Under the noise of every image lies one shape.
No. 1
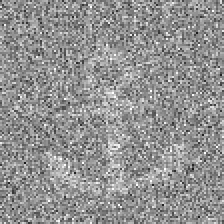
anchor
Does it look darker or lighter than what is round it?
lighter
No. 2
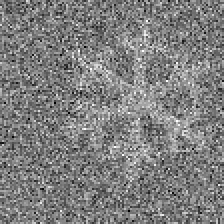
snowflake
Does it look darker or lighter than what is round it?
lighter
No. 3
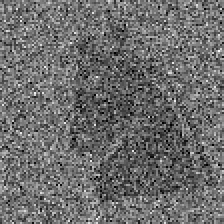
chess knight
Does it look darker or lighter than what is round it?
darker
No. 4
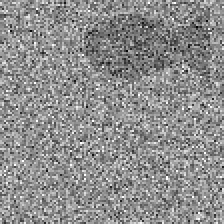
fish
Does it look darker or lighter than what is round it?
darker
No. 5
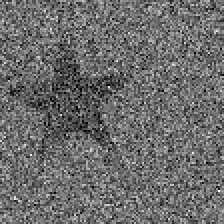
star
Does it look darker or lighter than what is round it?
darker
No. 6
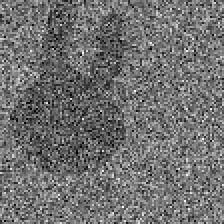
rabbit's head
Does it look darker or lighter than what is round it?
darker
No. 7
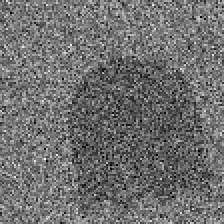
ghost
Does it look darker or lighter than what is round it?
darker
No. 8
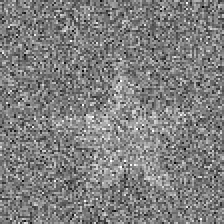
star
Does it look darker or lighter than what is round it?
lighter
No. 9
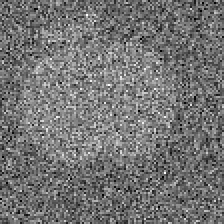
apple
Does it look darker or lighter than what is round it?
lighter
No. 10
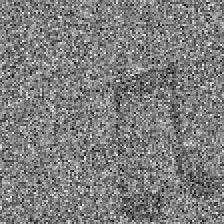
pair of musical notes
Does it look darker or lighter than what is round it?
darker
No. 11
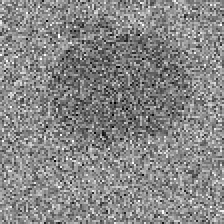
apple
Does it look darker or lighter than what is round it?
darker
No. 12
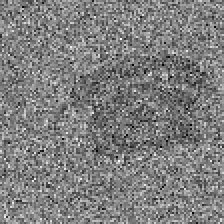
telephone
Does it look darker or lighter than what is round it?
darker
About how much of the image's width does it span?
two thirds
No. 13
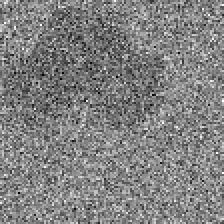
car
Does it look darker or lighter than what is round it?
darker
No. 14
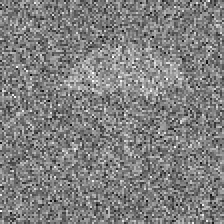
umbrella
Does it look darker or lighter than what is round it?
lighter
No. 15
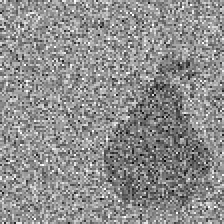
pear
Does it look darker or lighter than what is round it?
darker
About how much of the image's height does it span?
two thirds
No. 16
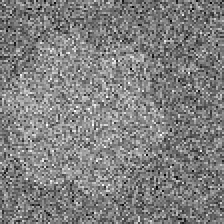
flower
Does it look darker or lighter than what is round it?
lighter
